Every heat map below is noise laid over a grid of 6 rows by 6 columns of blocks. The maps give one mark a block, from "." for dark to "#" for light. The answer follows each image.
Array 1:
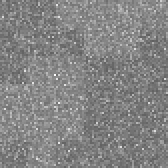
..####
...##.
.##...
###...
###...
.#....
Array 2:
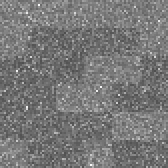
######
#....#
...##.
..##..
....##
#..#..
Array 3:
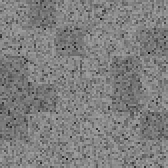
#.####
##.##.
.###.#
..##.#
.####.
######
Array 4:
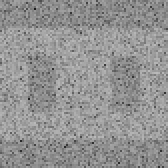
......
######
#.##.#
#.##.#
######
......
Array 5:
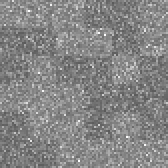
###..#
..##.#
.#..#.
###...
.##.#.
..####
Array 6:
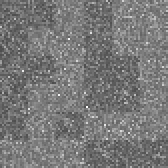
..#.##
.##.##
..#..#
.##..#
.#.###
###...
